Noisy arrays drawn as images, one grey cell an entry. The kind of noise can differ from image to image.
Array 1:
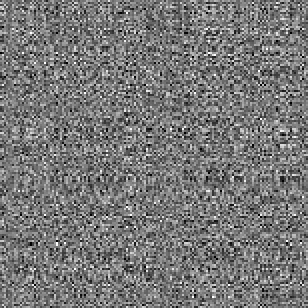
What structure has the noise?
low rank plus noise
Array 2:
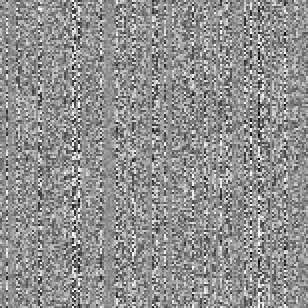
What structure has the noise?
columns of uneven size
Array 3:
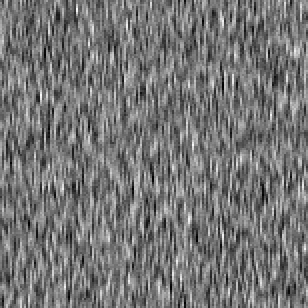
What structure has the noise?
streaked along the columns
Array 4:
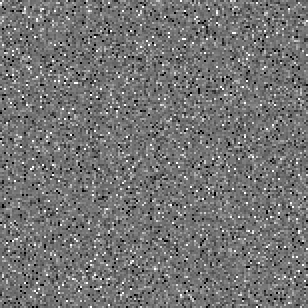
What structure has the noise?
heavy tails
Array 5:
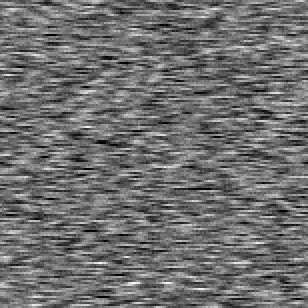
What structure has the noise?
streaked along the rows
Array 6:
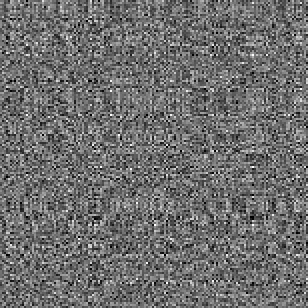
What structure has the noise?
low rank plus noise
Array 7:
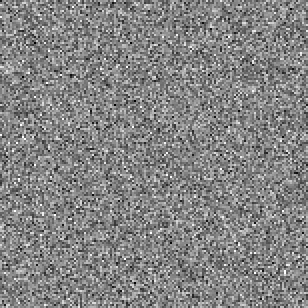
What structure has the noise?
independent entries
